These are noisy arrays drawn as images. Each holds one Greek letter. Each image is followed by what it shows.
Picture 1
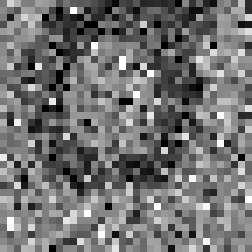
sigma
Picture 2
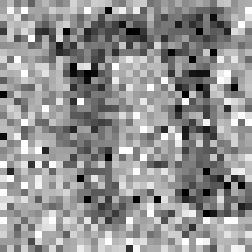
pi
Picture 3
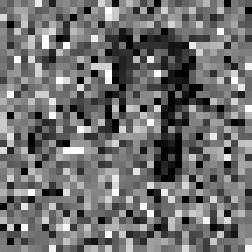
eta
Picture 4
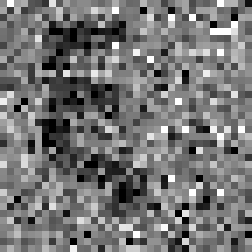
xi
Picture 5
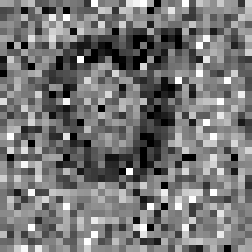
sigma
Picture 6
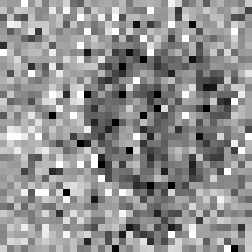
phi
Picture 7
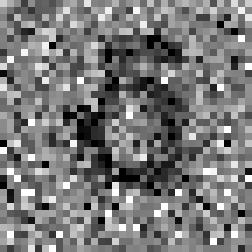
delta
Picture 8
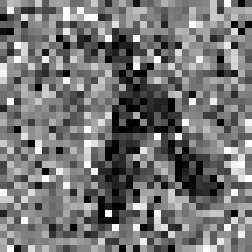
lambda
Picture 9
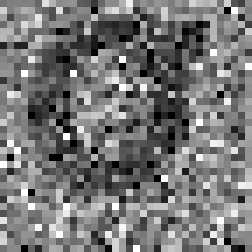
sigma
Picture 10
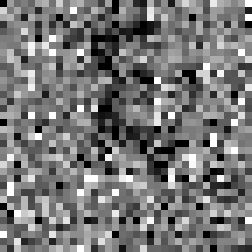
xi
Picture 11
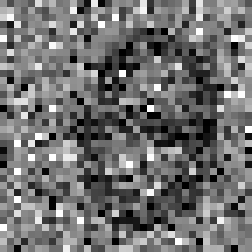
theta
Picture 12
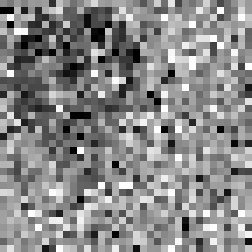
phi
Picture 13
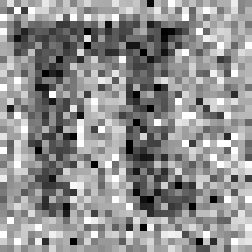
pi
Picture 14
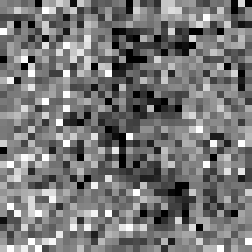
xi
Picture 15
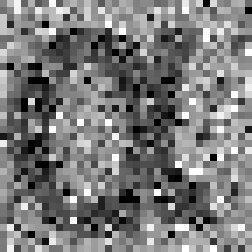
alpha
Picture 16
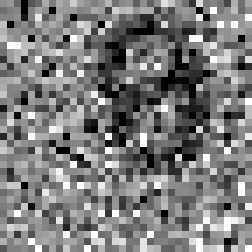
theta
